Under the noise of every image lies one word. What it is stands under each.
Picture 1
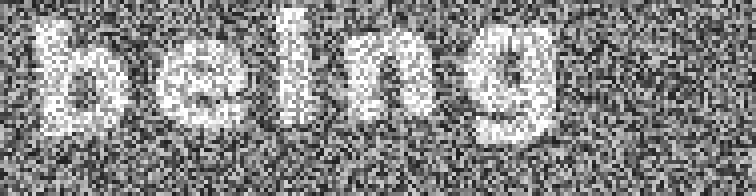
being
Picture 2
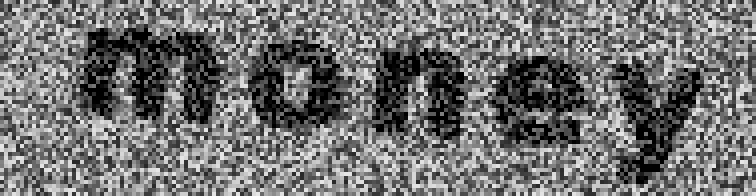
money
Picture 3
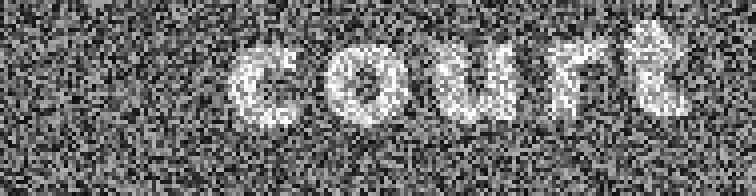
court
